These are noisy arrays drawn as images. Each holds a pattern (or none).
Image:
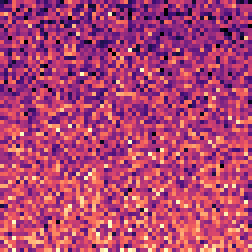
a smooth slope
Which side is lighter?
bottom
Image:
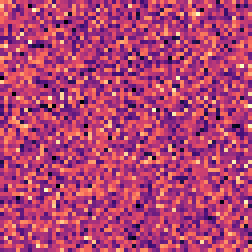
only noise
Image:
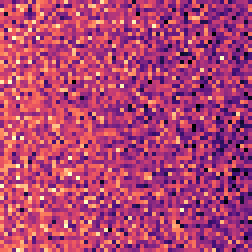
a smooth slope
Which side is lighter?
left
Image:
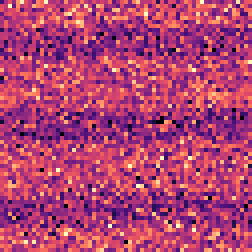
horizontal stripes
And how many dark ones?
3
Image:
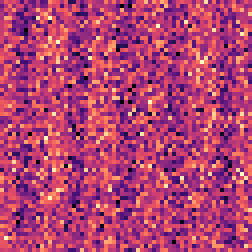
vertical stripes
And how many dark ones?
5
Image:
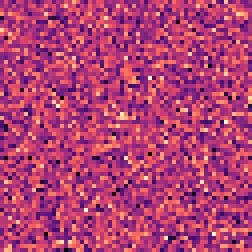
only noise
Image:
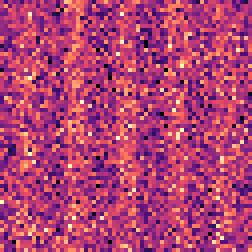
vertical stripes
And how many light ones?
5
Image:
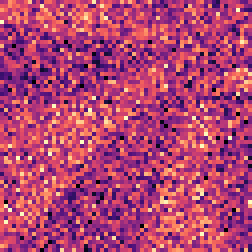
spokes from one point
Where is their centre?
top right
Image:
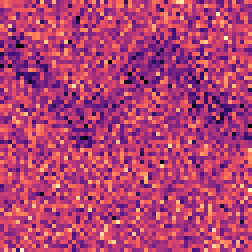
a wavy band
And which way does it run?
left to right
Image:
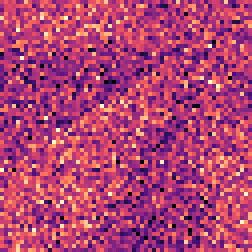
spokes from one point
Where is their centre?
top right
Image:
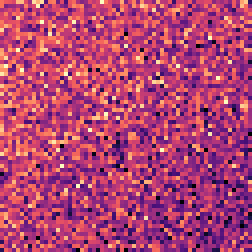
a smooth slope
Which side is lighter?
top left
